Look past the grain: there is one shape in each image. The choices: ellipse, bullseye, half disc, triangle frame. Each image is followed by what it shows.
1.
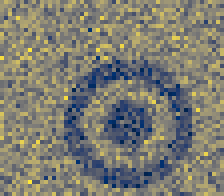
bullseye
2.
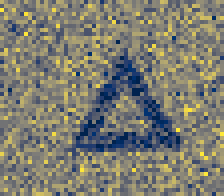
triangle frame
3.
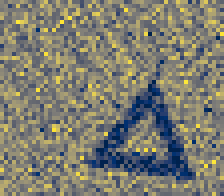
triangle frame
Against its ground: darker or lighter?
darker
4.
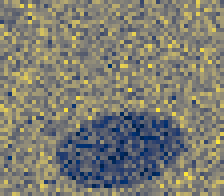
ellipse
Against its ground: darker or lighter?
darker
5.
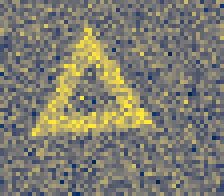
triangle frame
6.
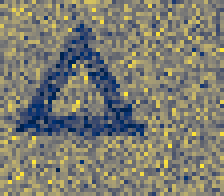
triangle frame
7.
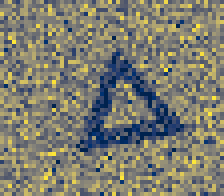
triangle frame
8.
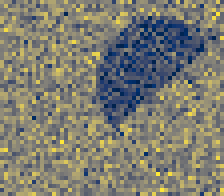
half disc
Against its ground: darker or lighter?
darker
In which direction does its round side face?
up and left
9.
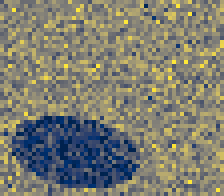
ellipse
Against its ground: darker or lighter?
darker
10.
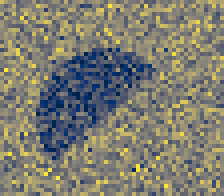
half disc
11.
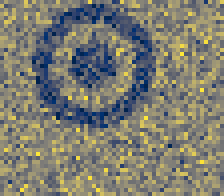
bullseye
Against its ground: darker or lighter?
darker
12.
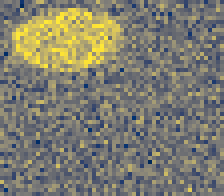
ellipse
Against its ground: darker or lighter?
lighter
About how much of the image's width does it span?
half
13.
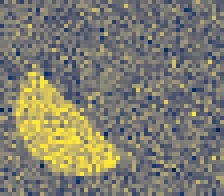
half disc
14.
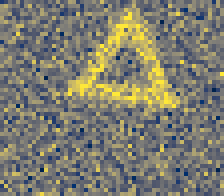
triangle frame
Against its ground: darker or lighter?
lighter
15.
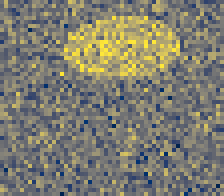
ellipse
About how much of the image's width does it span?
half
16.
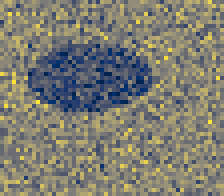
ellipse
